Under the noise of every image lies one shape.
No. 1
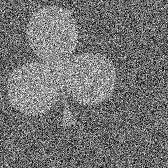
club
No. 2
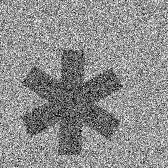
asterisk
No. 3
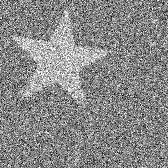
star
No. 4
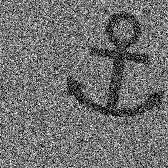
anchor
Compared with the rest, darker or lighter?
darker
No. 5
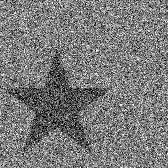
star
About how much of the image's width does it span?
two thirds
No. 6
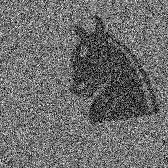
chess knight
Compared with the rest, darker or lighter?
darker
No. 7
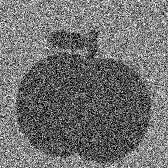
apple
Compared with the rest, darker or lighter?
darker
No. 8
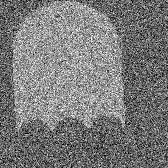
ghost
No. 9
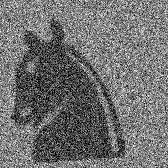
chess knight
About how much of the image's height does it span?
nearly all
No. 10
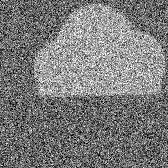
cloud
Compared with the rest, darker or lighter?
lighter
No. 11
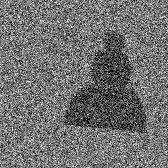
chess pawn
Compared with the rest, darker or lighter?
darker
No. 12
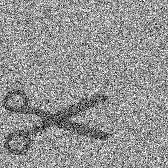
pair of scissors
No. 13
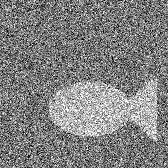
fish
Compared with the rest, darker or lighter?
lighter
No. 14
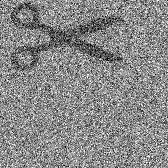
pair of scissors
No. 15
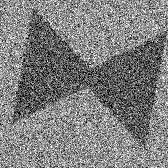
bow tie
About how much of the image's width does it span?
nearly all
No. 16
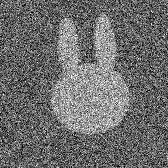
rabbit's head
